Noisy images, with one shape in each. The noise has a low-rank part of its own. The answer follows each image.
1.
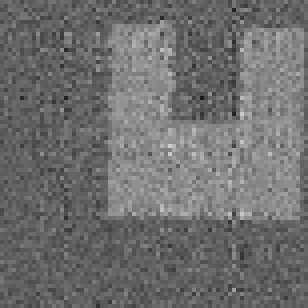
light square with a notch
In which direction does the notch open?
up
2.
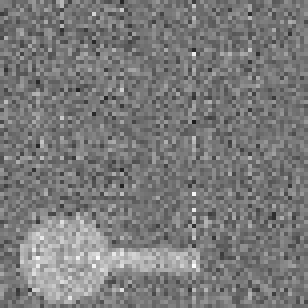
light lollipop
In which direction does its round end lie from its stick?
left
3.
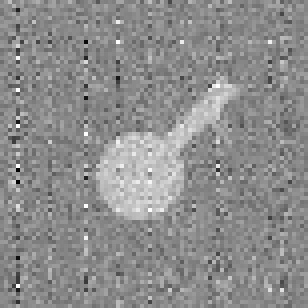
light lollipop
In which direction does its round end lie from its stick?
down and left
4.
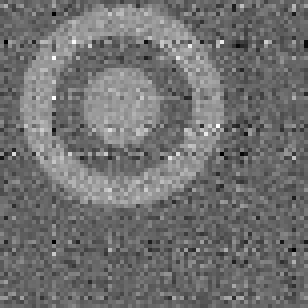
light bullseye
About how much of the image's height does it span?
two thirds
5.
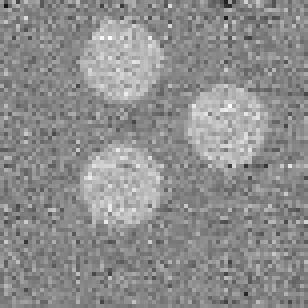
light three dots
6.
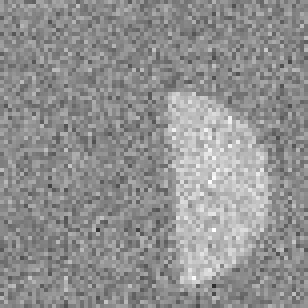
light half disc
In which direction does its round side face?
right
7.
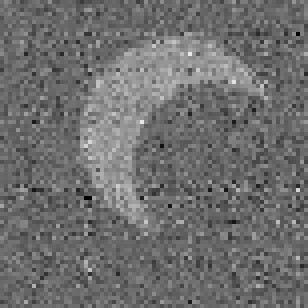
light crescent
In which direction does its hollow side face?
down and right
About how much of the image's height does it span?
two thirds
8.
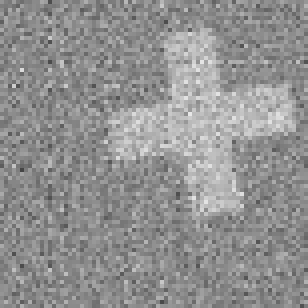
light cross
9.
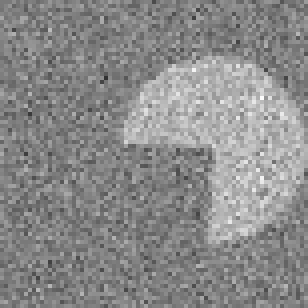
light disc with a wedge cut out
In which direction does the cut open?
down and left
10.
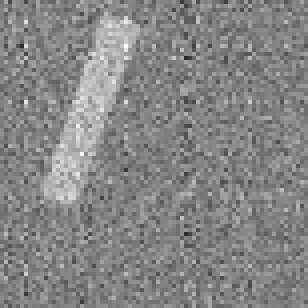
light bar
